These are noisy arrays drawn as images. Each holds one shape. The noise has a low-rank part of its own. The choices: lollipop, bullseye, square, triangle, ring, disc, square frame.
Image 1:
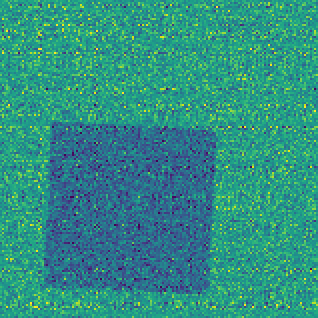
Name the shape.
square
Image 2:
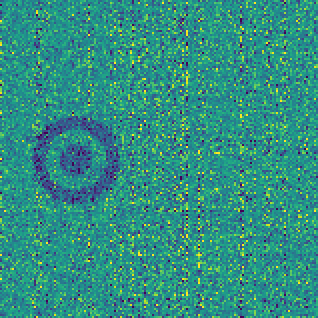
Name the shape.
bullseye
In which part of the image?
middle left
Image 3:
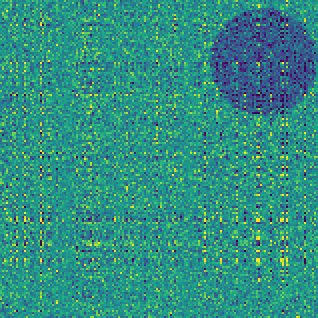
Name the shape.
disc
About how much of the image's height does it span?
a third
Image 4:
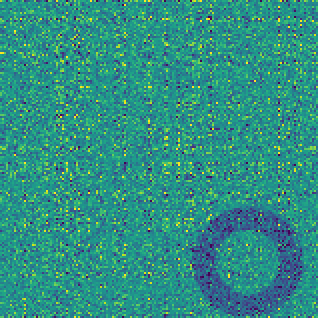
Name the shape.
ring
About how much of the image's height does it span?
a third
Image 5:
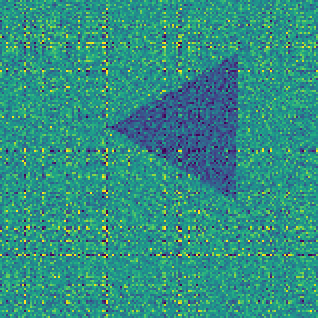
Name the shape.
triangle
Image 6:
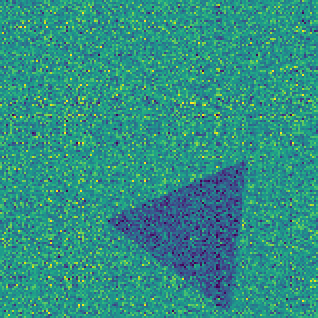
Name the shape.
triangle
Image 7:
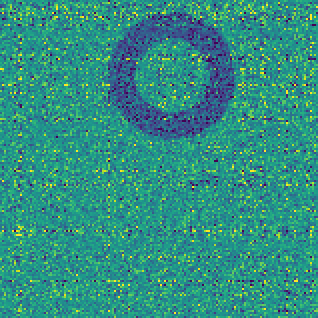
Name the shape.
ring
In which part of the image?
top middle
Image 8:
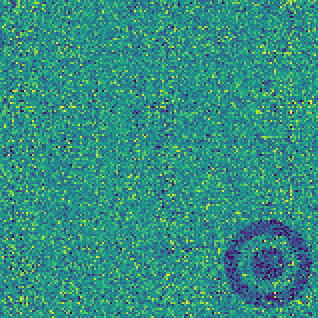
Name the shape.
bullseye
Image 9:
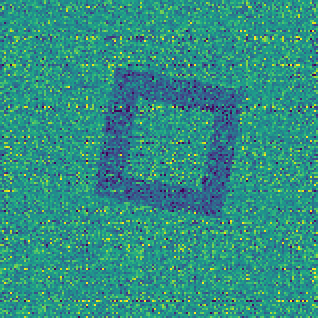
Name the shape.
square frame
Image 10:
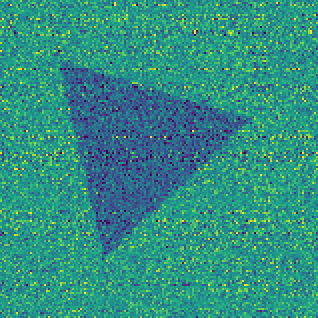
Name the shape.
triangle
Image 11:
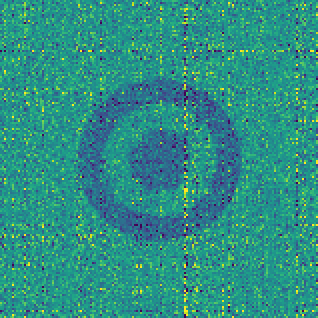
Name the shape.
bullseye
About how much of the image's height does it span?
half
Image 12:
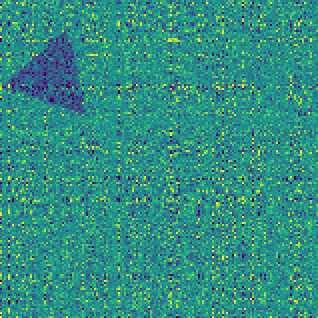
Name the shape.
triangle
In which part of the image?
top left
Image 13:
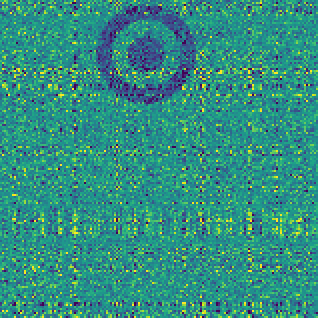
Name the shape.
bullseye
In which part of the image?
top middle
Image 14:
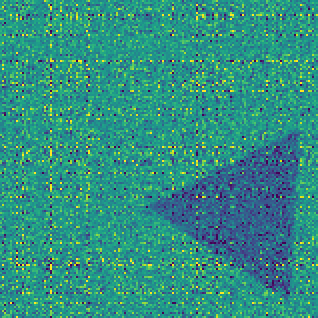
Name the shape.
triangle
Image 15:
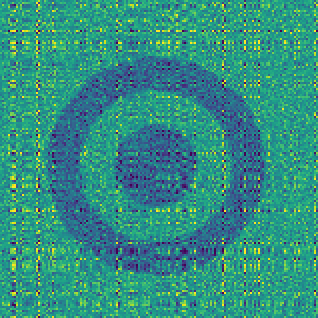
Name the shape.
bullseye
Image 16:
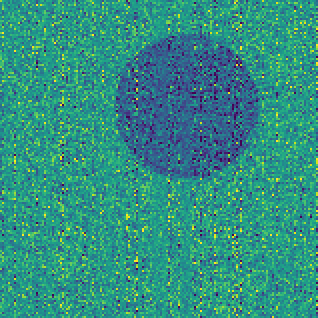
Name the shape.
disc
